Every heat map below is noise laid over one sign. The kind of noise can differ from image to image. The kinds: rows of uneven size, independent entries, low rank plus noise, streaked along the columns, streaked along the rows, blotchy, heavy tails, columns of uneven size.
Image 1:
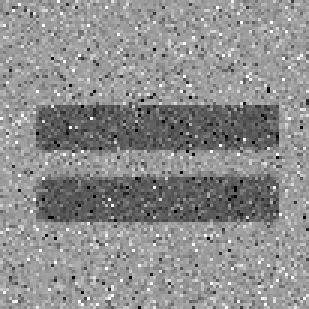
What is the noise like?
heavy tails
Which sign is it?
equals sign
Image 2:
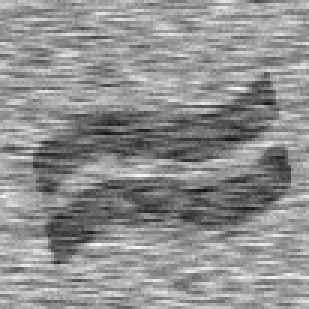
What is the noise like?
streaked along the rows
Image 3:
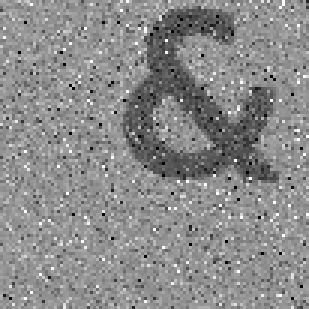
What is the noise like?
heavy tails
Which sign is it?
ampersand
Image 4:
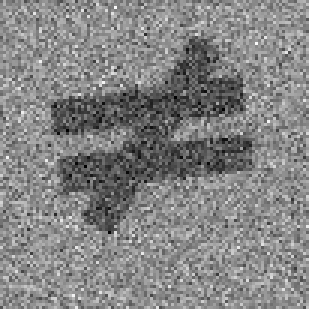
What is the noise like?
independent entries
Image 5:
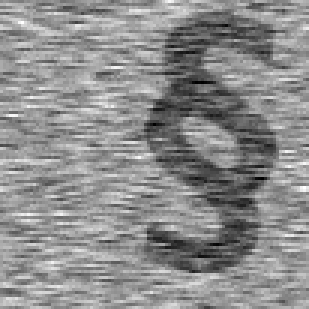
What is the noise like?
streaked along the rows
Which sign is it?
section sign
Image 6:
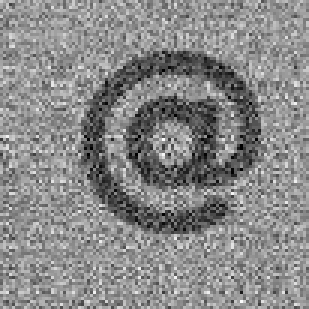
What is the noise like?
low rank plus noise
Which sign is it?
at sign
